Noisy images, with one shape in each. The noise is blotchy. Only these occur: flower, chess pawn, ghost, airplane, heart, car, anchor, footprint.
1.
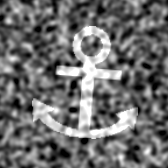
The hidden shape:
anchor
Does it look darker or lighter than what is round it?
lighter
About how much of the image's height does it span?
two thirds
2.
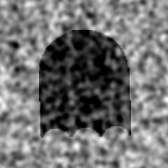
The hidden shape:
ghost
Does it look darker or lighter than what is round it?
darker
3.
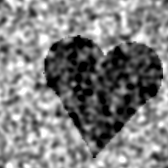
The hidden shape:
heart
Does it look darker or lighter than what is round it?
darker
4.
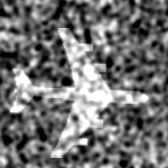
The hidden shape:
airplane
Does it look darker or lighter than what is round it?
lighter
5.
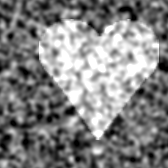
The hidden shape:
heart
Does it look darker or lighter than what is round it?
lighter
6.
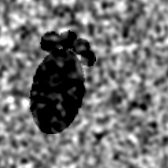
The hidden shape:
footprint
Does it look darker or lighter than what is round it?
darker
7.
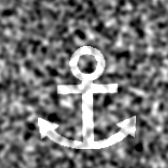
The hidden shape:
anchor
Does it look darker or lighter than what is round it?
lighter
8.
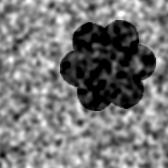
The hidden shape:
flower
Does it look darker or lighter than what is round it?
darker
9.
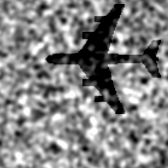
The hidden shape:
airplane
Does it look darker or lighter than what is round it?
darker
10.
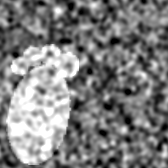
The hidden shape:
footprint
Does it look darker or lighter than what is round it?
lighter
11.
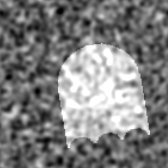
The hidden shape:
ghost
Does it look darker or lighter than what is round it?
lighter
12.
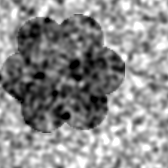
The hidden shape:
flower
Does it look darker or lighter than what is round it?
darker
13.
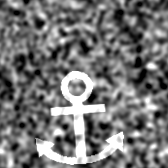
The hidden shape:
anchor
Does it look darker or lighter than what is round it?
lighter
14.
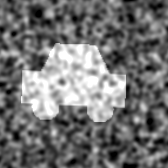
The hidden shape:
car
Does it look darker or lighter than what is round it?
lighter
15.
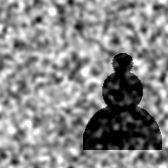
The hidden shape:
chess pawn
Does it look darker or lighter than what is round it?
darker
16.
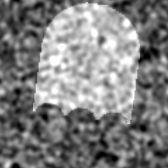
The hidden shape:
ghost
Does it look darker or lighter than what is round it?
lighter
